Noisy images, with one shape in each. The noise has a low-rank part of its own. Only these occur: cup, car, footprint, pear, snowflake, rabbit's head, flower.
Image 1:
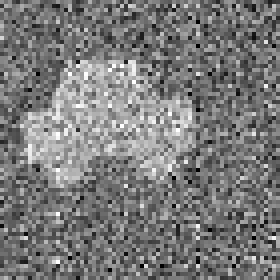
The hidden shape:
car
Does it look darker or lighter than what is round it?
lighter
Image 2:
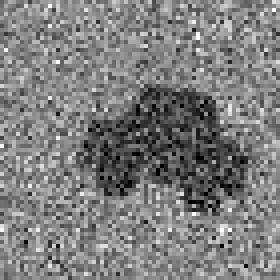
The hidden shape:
car
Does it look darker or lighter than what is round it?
darker
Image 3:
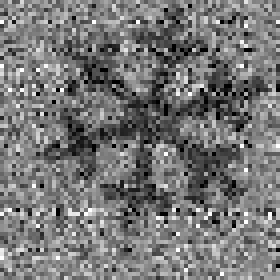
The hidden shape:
snowflake
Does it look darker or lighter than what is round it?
darker
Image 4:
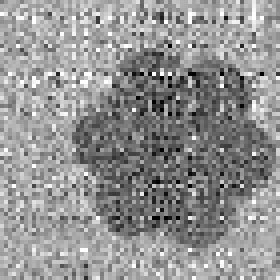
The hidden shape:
flower
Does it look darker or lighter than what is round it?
darker
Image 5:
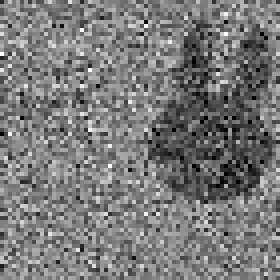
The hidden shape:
rabbit's head
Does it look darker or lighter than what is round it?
darker
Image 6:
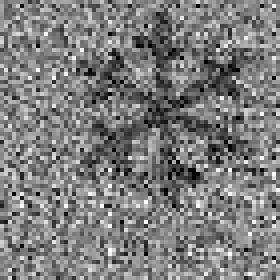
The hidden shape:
snowflake
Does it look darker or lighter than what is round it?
darker
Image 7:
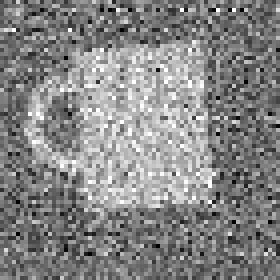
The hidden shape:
cup
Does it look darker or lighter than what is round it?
lighter
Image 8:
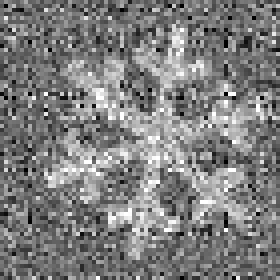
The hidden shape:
snowflake
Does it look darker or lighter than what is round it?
lighter
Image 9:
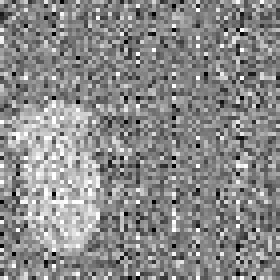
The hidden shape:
footprint
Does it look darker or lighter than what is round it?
lighter
